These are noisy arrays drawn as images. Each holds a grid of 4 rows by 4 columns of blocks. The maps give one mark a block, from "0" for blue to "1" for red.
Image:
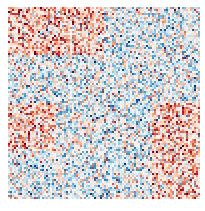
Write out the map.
1 1 0 0
0 0 0 0
1 0 0 1
0 0 0 1
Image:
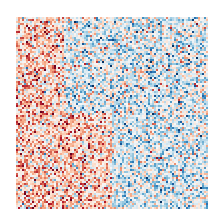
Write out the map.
1 0 0 0
1 0 0 0
1 1 0 0
1 1 0 0
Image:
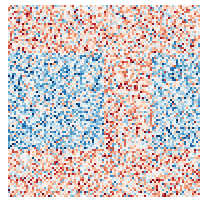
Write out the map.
1 1 1 1
0 0 1 0
0 0 1 0
1 1 1 1
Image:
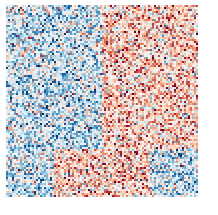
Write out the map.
0 0 1 1
0 0 1 1
0 0 1 1
0 1 1 0
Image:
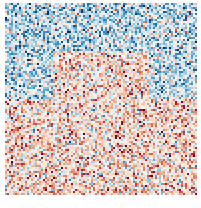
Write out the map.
0 0 0 0
0 1 1 0
1 1 1 1
1 1 1 1
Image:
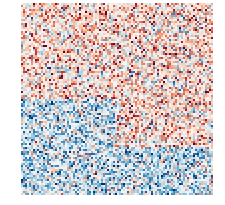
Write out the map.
1 1 1 1
1 1 1 1
0 0 1 1
0 0 0 0
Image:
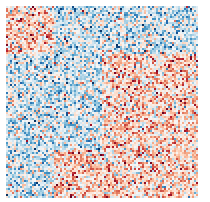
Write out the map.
1 0 0 0
0 0 1 1
0 0 1 1
0 1 1 1
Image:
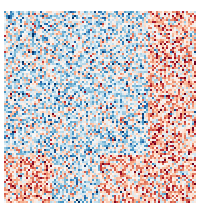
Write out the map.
0 0 0 1
0 0 0 1
0 0 0 1
1 0 1 1
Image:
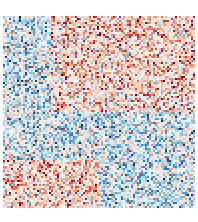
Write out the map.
0 1 1 1
0 1 1 1
0 0 0 0
1 1 0 0
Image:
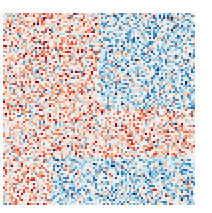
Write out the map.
1 1 0 0
1 1 0 0
1 1 1 1
1 0 0 0
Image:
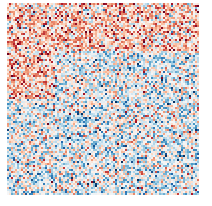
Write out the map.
1 1 1 1
1 0 0 0
0 0 0 0
0 0 0 0
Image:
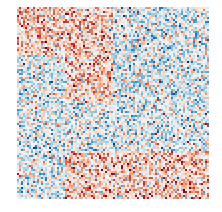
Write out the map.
1 1 0 0
0 1 0 0
0 0 0 0
0 1 1 1
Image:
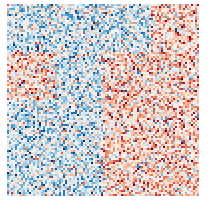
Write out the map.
0 0 0 1
1 0 1 1
0 0 1 1
0 0 1 1
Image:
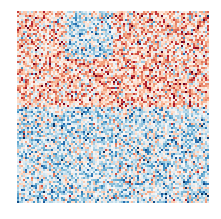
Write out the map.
1 0 1 1
1 1 1 1
0 0 0 0
0 0 0 0
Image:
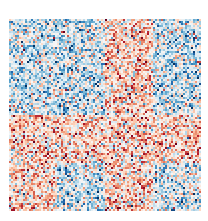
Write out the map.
0 0 1 0
0 0 1 0
1 1 1 1
1 0 1 0
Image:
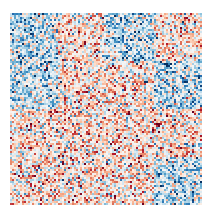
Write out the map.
0 1 0 1
0 1 1 0
1 1 1 1
1 1 1 0
